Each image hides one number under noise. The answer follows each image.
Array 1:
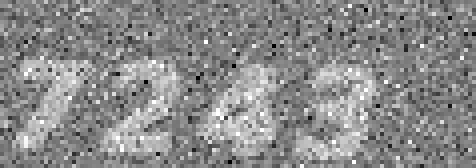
7243
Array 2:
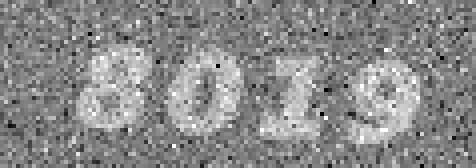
8019
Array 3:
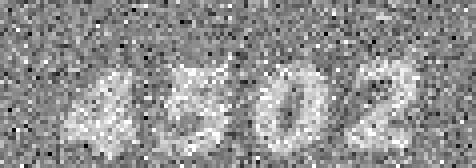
4502
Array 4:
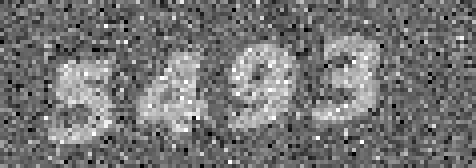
5493
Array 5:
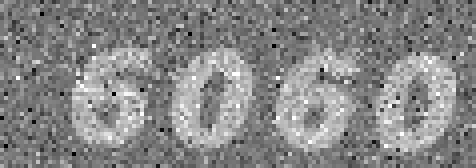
6060
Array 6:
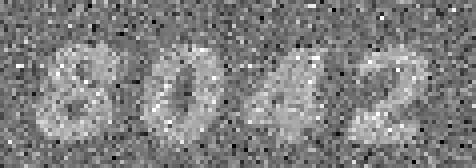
8042
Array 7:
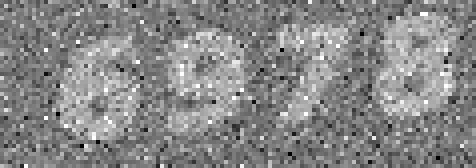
6978
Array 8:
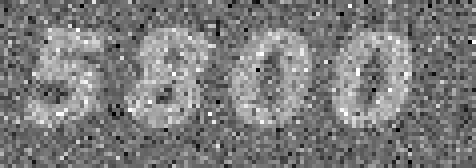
5800
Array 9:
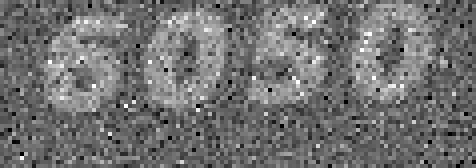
6050
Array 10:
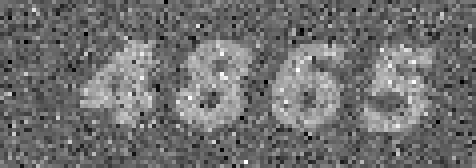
4865
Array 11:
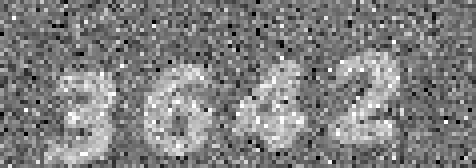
3642
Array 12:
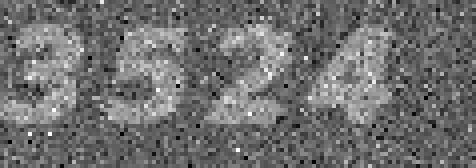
3524
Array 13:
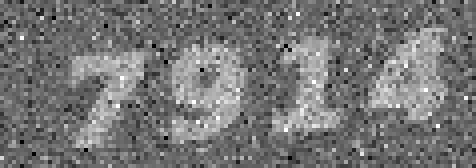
7914
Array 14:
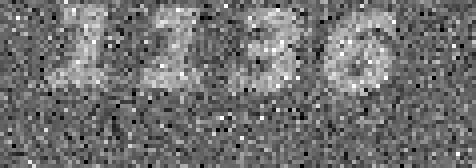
1136
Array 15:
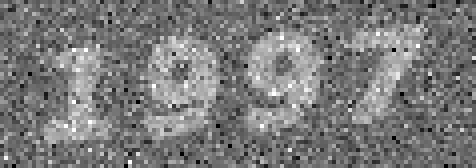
1997
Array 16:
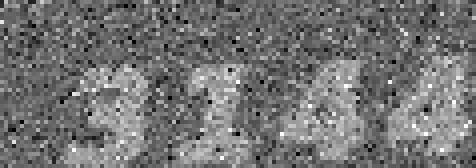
3144
